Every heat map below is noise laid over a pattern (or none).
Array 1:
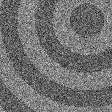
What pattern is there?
rings round one point
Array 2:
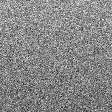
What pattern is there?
a smooth slope
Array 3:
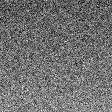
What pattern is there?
a smooth slope
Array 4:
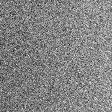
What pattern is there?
a smooth slope
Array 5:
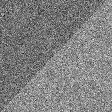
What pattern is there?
a sharp edge
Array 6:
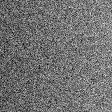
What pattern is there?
a smooth slope
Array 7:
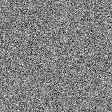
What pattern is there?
only noise
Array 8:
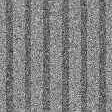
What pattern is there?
vertical stripes
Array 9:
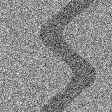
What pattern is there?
a wavy band
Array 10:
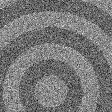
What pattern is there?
rings round one point
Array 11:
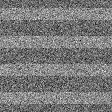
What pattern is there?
horizontal stripes
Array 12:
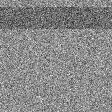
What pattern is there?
one horizontal stripe
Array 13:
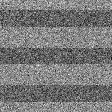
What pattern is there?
horizontal stripes
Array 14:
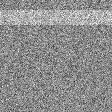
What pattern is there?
one horizontal stripe
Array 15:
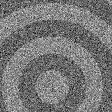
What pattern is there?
rings round one point
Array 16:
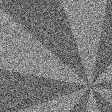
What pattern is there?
spokes from one point
